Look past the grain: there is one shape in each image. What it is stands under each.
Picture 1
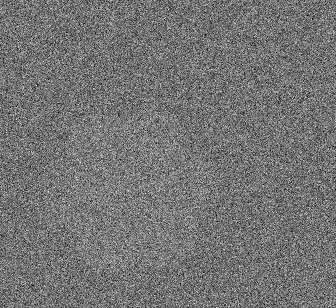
light flower
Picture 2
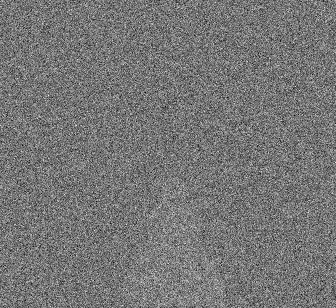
light chess pawn, bottom middle
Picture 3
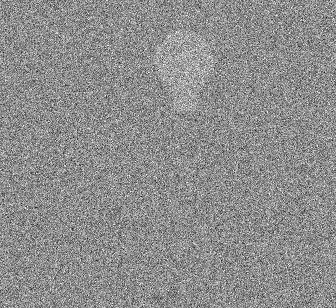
light light bulb, top middle
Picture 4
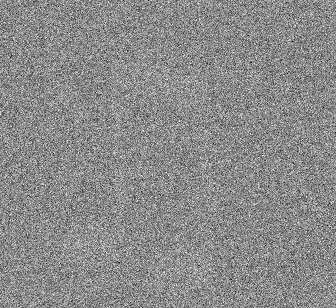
light pair of musical notes
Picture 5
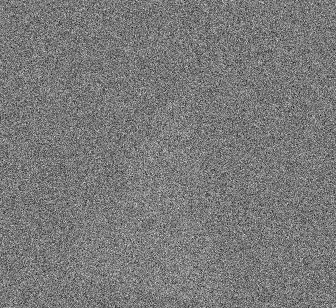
light chess pawn
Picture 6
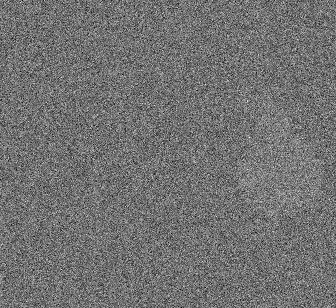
light pear, middle right
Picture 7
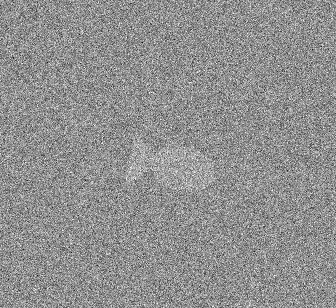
light fish, centre
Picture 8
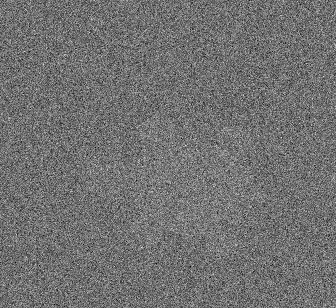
light turtle
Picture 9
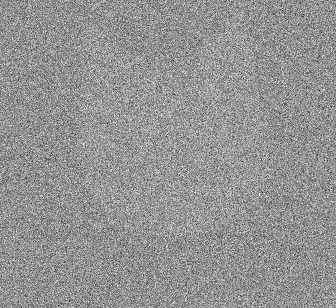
light cat's head
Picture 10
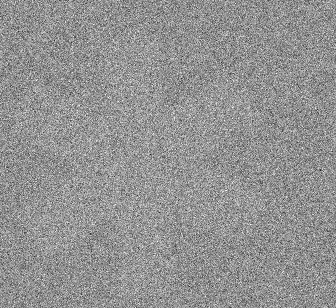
light asterisk
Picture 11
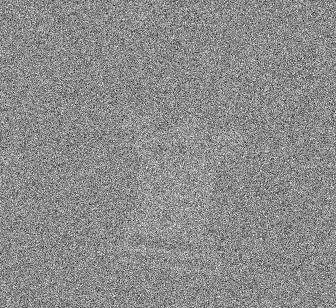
light chess rook
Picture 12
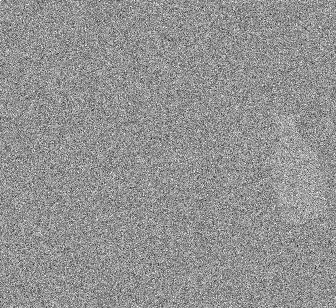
light bottle, middle right
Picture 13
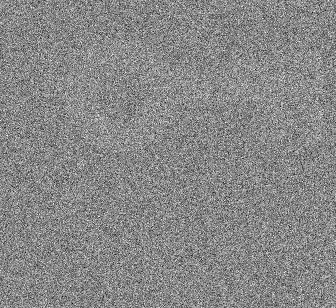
light key
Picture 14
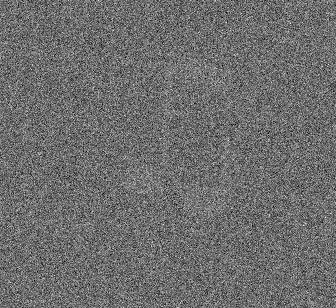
light pair of musical notes
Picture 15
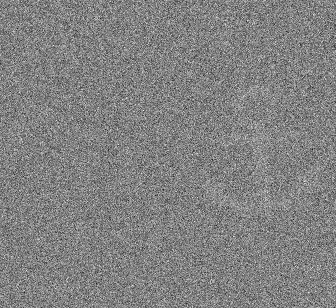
light anchor, middle right
